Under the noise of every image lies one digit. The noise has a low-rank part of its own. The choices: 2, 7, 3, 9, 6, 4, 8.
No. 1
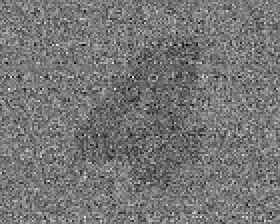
dark 4
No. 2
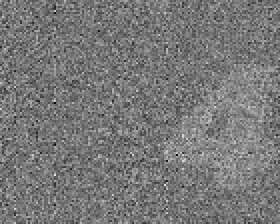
light 4
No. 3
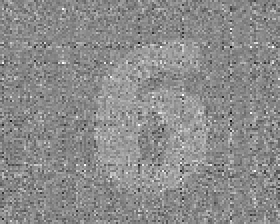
light 6
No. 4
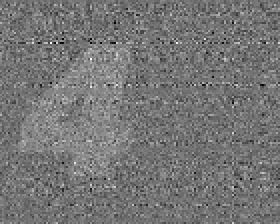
light 4
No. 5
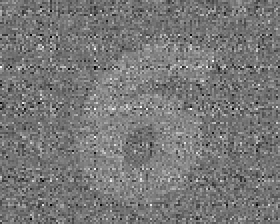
light 6
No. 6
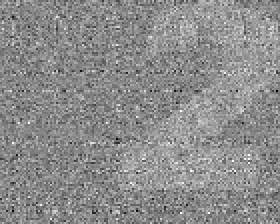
light 2
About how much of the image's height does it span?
nearly all
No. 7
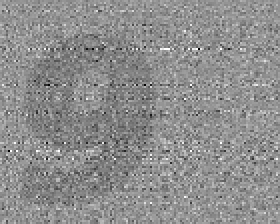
dark 9
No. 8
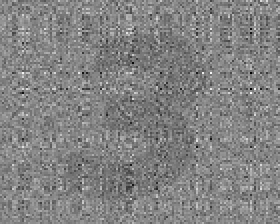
dark 3
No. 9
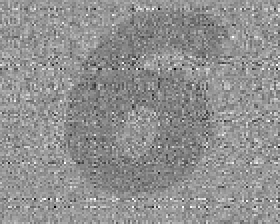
dark 6
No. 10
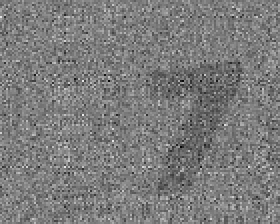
dark 7
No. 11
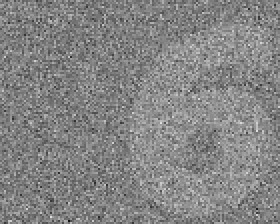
light 6
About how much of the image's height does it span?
nearly all
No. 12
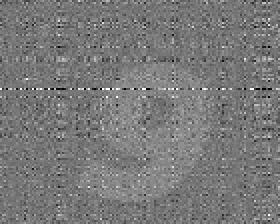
light 9
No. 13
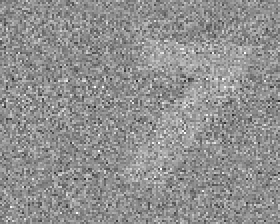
light 7
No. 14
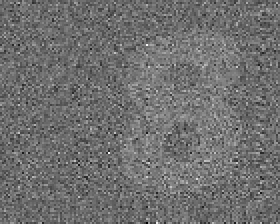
light 8
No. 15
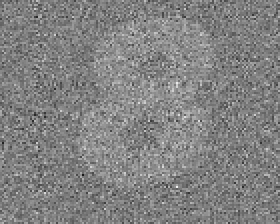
light 8
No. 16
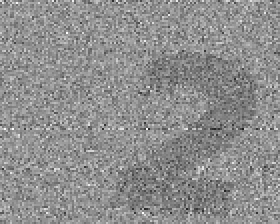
dark 2
